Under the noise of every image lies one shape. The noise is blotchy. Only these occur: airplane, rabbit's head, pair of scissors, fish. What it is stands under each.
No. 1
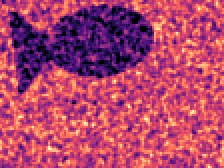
fish
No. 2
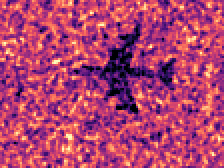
airplane
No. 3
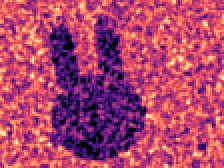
rabbit's head
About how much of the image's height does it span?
nearly all
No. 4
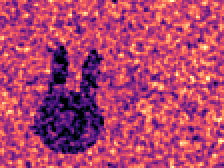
rabbit's head
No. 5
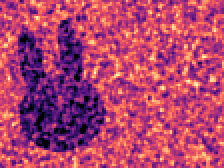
rabbit's head
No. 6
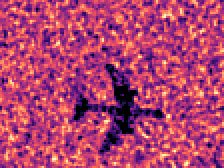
airplane
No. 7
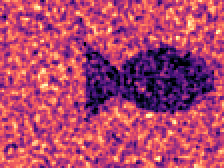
fish
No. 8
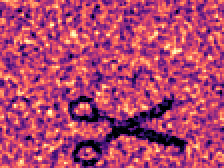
pair of scissors
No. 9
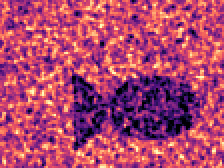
fish
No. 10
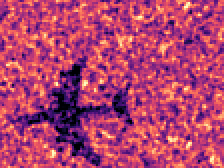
airplane
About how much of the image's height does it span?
two thirds
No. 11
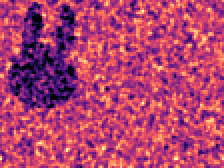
rabbit's head
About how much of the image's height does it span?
two thirds
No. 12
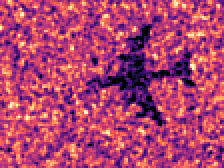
airplane
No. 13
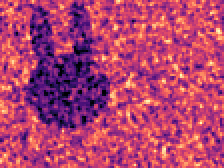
rabbit's head
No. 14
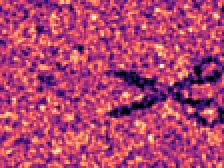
pair of scissors
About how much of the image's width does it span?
half
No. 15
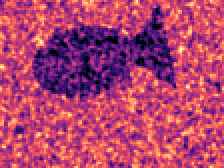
fish
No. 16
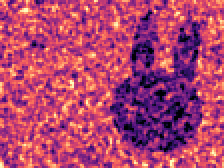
rabbit's head
